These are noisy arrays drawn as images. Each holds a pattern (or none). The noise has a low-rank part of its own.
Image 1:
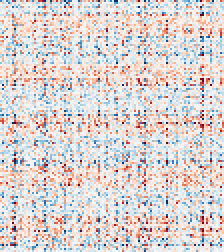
horizontal stripes
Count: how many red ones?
5
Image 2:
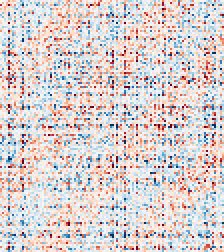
diagonal stripes
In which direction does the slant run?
bottom left to top right
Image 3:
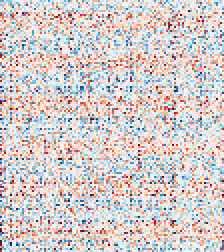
horizontal stripes
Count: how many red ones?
6
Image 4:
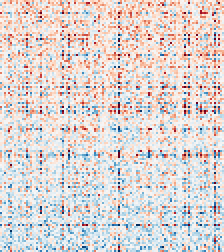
a smooth slope
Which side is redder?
top
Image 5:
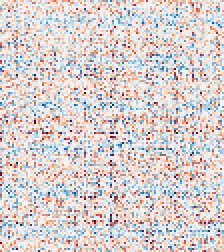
horizontal stripes
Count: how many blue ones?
6
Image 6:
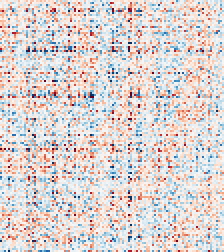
rings round one point
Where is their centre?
top left
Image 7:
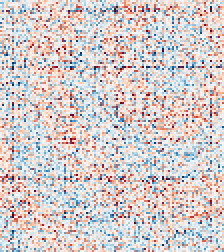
rings round one point
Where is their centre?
top right
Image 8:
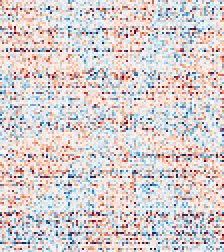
spokes from one point
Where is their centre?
centre
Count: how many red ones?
6
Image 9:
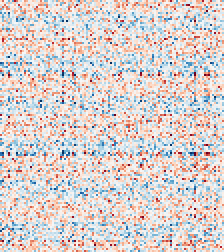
horizontal stripes
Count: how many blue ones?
6
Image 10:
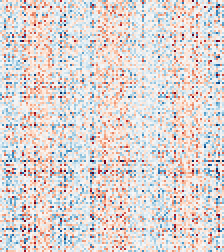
vertical stripes
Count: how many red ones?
3
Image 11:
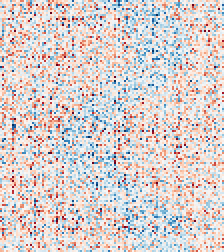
a wavy band
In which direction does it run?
top to bottom
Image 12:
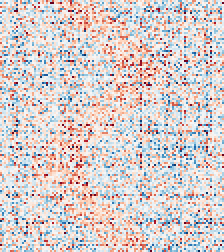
a wavy band
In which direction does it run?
top to bottom
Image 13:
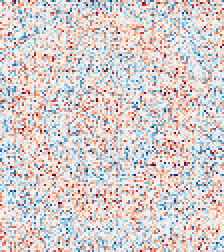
rings round one point
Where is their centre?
centre
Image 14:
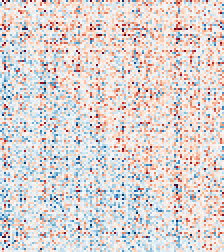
a sharp edge
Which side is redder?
top right
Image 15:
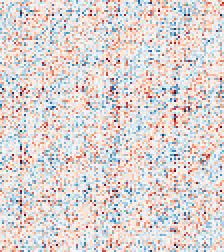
diagonal stripes
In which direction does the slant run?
bottom left to top right
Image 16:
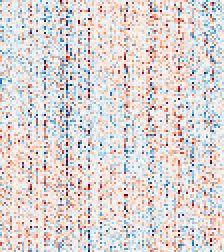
spokes from one point
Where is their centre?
bottom right
